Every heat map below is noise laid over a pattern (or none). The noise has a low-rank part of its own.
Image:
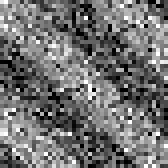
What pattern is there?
diagonal stripes
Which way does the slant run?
top left to bottom right
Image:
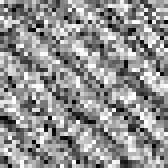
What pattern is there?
diagonal stripes
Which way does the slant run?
top left to bottom right
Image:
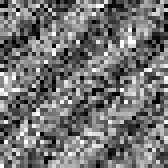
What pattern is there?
diagonal stripes
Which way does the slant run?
bottom left to top right
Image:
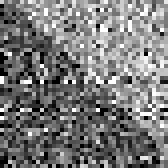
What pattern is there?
a sharp edge
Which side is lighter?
top right
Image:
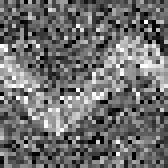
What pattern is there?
a wavy band
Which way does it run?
left to right
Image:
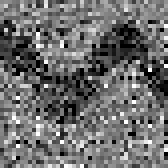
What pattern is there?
a wavy band
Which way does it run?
left to right
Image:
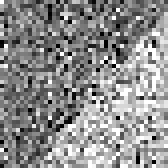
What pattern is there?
a sharp edge
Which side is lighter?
bottom right
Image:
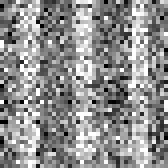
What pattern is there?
vertical stripes
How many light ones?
3
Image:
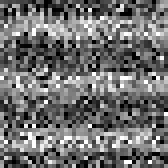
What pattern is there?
horizontal stripes
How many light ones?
3
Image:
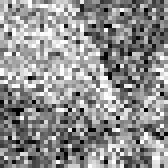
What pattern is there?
spokes from one point
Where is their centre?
bottom right
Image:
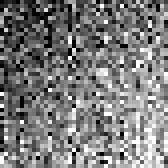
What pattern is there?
a smooth slope
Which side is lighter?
bottom right
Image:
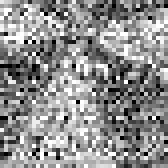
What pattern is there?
spokes from one point
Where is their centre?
top middle
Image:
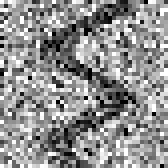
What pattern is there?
a wavy band
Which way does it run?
top to bottom
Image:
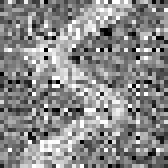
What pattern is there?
a wavy band
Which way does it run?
top to bottom
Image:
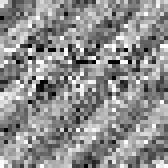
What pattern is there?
diagonal stripes
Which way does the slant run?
bottom left to top right
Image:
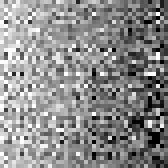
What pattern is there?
a smooth slope
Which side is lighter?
left
